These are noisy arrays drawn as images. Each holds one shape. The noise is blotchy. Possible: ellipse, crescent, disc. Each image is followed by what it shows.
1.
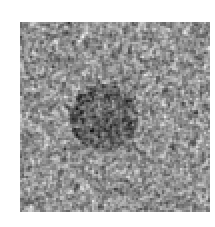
disc
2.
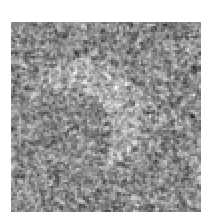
crescent
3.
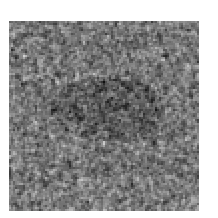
ellipse
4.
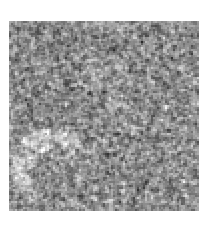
crescent
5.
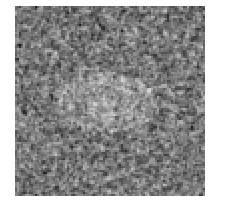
ellipse
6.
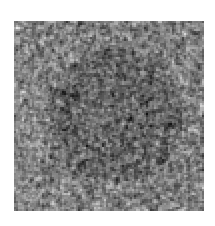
disc
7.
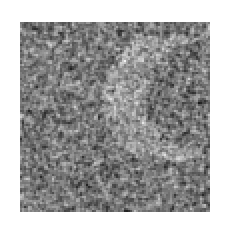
crescent
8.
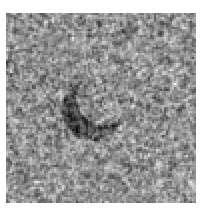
crescent
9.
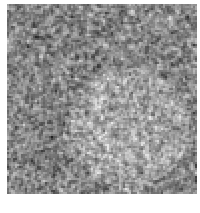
disc
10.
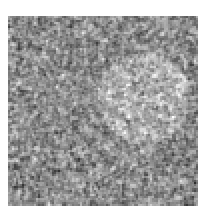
disc
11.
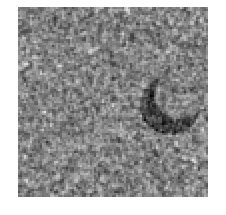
crescent
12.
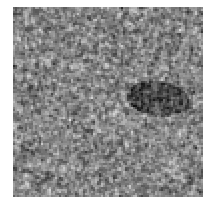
ellipse
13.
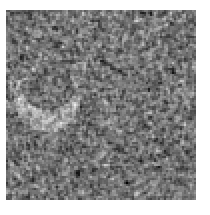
crescent
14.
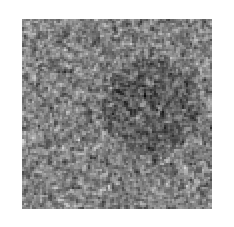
disc
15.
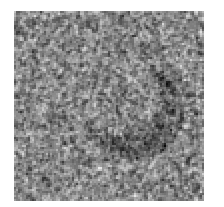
crescent
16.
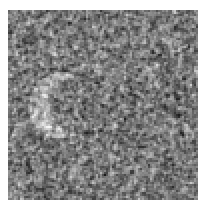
crescent
